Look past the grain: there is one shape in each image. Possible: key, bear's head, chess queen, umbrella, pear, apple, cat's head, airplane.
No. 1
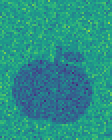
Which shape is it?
apple
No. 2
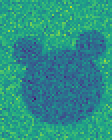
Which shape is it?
bear's head
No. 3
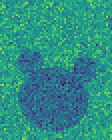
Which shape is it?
bear's head
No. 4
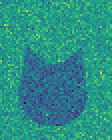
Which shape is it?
cat's head
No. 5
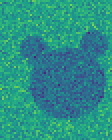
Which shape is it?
bear's head
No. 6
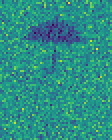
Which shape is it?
umbrella
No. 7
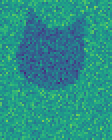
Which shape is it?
cat's head
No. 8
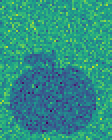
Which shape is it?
apple
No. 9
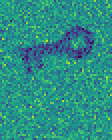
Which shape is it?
key
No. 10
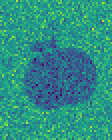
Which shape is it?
apple
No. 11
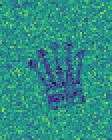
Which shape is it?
chess queen
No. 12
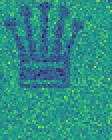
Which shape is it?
chess queen
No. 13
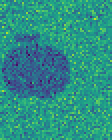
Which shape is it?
apple
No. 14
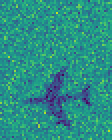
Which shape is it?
airplane
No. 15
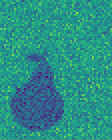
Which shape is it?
pear
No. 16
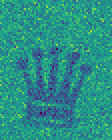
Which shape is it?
chess queen
